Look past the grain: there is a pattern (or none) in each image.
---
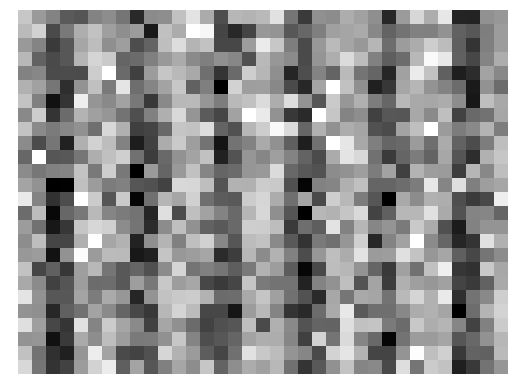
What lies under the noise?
vertical stripes
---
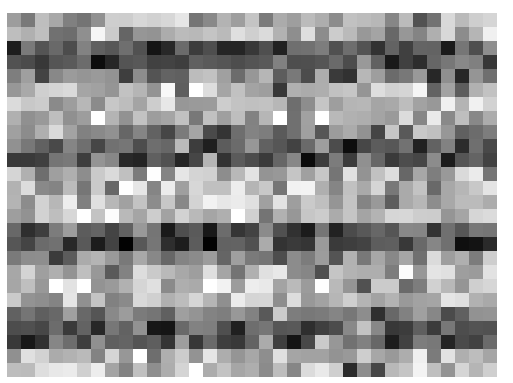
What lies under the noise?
horizontal stripes
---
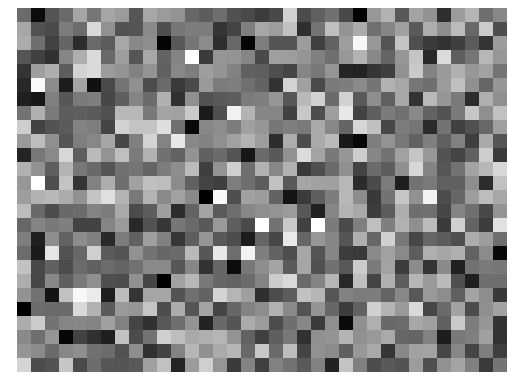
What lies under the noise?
only noise
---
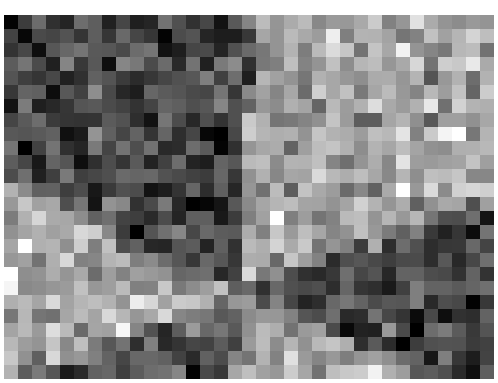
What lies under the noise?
spokes from one point
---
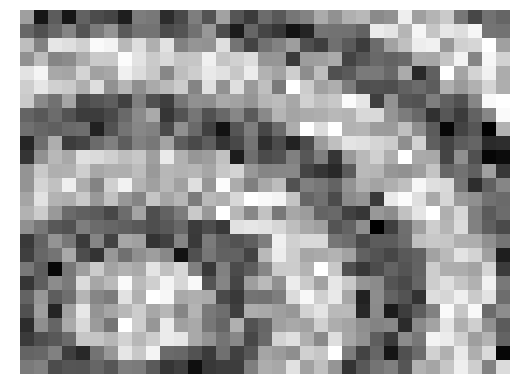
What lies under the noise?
rings round one point
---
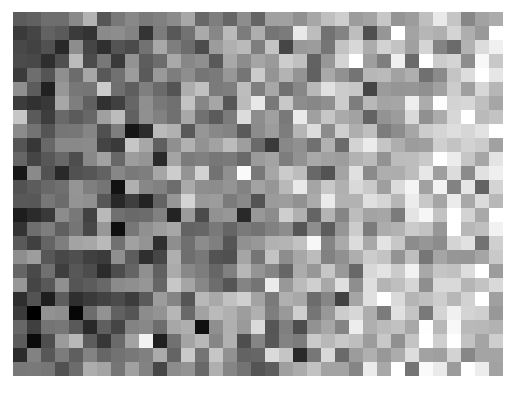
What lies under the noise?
a smooth slope
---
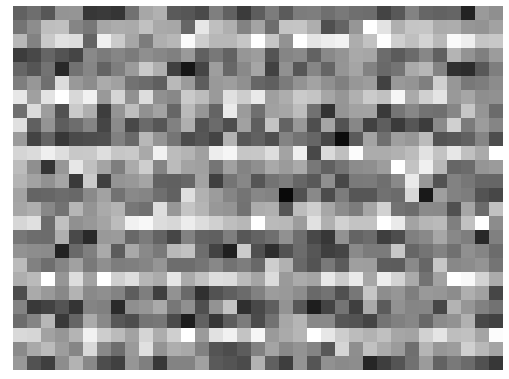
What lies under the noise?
horizontal stripes
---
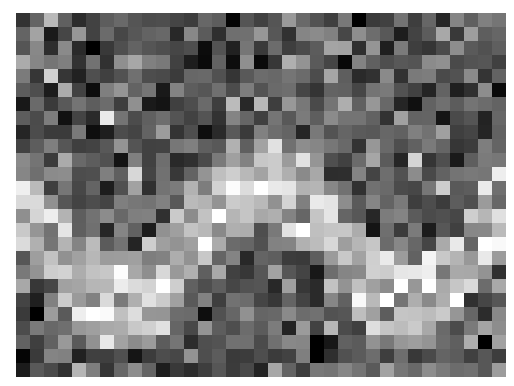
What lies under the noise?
a wavy band
